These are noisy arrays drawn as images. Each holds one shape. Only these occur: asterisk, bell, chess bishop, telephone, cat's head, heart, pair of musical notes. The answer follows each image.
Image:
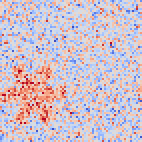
asterisk
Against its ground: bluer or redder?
redder
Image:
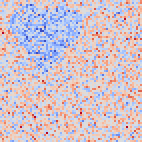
heart
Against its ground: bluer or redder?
bluer
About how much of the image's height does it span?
half
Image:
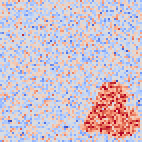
heart
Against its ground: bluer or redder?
redder
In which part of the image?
bottom right
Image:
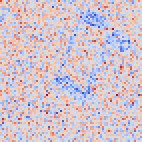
pair of musical notes
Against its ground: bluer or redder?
bluer
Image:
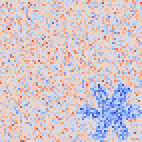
asterisk
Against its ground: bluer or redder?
bluer
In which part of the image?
bottom right
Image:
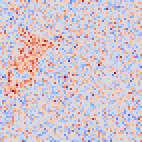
chess bishop
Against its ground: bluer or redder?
redder
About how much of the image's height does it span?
half
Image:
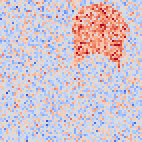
cat's head
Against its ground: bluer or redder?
redder
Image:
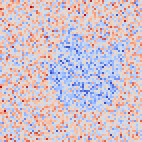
cat's head
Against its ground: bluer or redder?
bluer
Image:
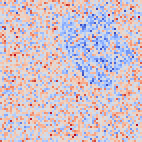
telephone
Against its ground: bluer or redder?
bluer
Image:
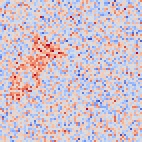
chess bishop
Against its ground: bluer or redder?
redder
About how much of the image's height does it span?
half
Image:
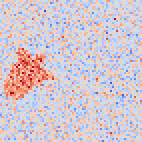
bell
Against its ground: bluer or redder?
redder
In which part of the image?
middle left
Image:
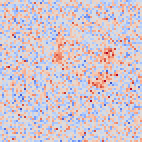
pair of musical notes
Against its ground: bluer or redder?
redder
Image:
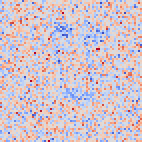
pair of musical notes
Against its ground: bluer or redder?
bluer
